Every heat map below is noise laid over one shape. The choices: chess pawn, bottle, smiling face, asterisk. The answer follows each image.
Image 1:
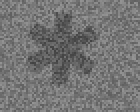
dark asterisk
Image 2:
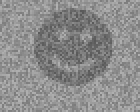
dark smiling face
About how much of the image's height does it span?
two thirds
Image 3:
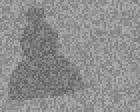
dark chess pawn
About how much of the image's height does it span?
nearly all
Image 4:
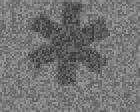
dark asterisk
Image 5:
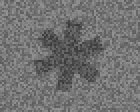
dark asterisk
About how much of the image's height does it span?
two thirds
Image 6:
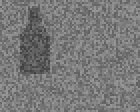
dark bottle
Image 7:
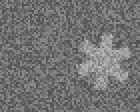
light asterisk
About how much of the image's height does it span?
half
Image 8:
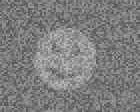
light smiling face
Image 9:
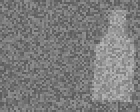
light bottle
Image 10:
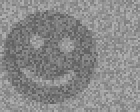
dark smiling face
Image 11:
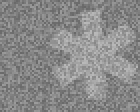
light asterisk
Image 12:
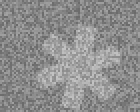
light asterisk
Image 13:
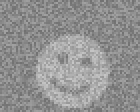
light smiling face
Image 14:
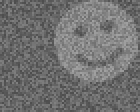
light smiling face
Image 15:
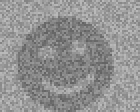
dark smiling face
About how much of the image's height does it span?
nearly all
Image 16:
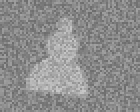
light chess pawn
